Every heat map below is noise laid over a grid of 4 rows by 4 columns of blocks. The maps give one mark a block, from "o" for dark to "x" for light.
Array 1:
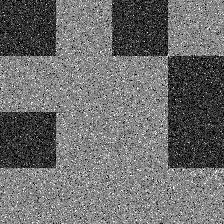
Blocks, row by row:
o x o x
x x x o
o x x o
x x x x
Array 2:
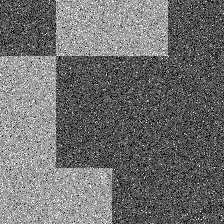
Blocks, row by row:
o x x o
x o o o
x o o o
x x o o
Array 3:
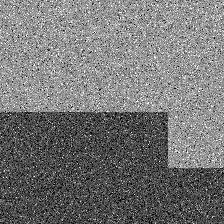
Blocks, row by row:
x x x x
x x x x
o o o x
o o o o
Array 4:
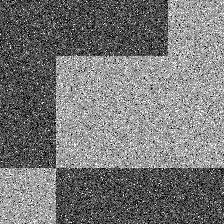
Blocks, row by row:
o o o x
o x x x
o x x x
x o o o
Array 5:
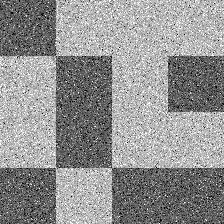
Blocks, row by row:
o x x x
x o x o
x o x x
o x o o
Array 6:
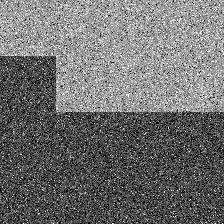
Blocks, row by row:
x x x x
o x x x
o o o o
o o o o
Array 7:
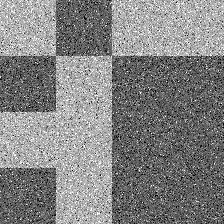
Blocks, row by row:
x o x x
o x o o
x x o o
o x o o
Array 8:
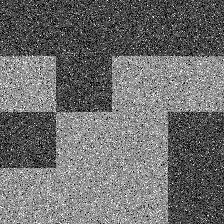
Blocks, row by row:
o o o o
x o x x
o x x o
x x x o
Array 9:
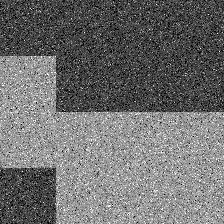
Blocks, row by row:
o o o o
x o o o
x x x x
o x x x
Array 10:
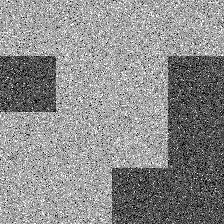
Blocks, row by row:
x x x x
o x x o
x x x o
x x o o
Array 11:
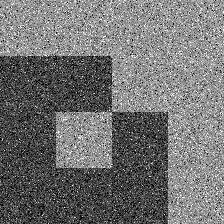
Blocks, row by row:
x x x x
o o x x
o x o x
o o o x
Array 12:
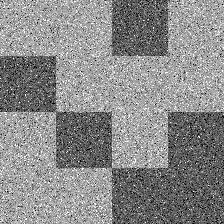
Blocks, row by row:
x x o x
o x x x
x o x o
x x o o
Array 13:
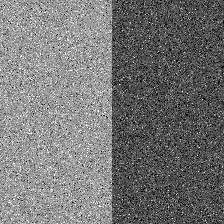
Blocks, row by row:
x x o o
x x o o
x x o o
x x o o
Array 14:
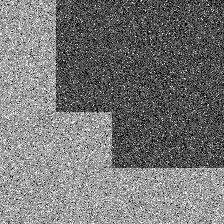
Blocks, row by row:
x o o o
x o o o
x x o o
x x x x
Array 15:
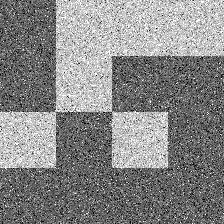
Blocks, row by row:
o x x x
o x o o
x o x o
o o o o
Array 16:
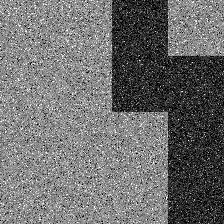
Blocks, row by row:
x x o x
x x o o
x x x o
x x x o
